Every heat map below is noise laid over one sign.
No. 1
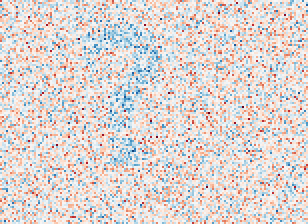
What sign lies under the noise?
question mark
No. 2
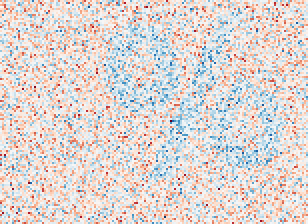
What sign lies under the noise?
percent sign
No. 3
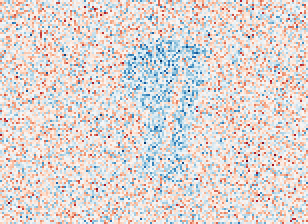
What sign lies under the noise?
pilcrow
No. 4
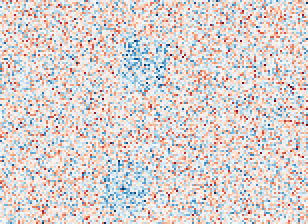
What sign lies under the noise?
colon
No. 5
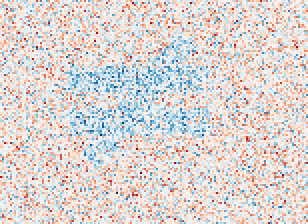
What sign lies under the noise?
not-equal sign
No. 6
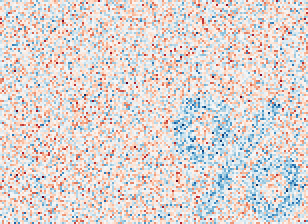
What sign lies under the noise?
percent sign
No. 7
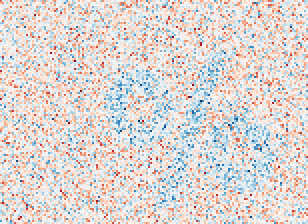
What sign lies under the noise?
percent sign
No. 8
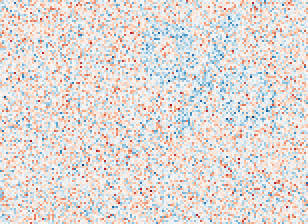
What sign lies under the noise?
percent sign
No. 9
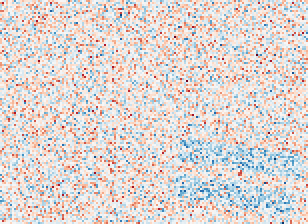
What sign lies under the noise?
equals sign
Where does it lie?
bottom right
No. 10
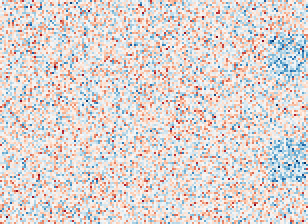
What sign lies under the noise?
colon
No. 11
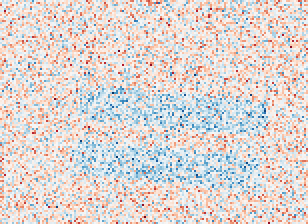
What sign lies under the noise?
equals sign
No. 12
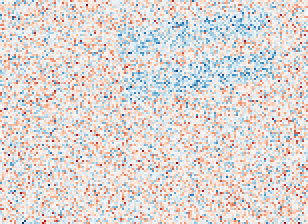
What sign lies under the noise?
equals sign
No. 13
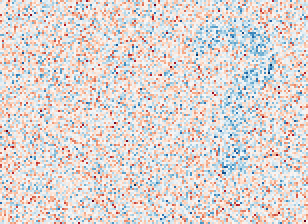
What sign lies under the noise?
question mark
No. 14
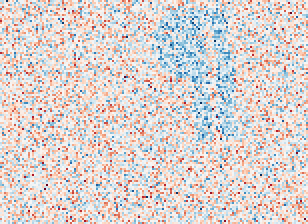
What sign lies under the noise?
pilcrow
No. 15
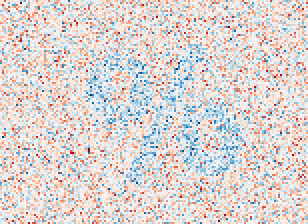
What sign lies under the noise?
percent sign
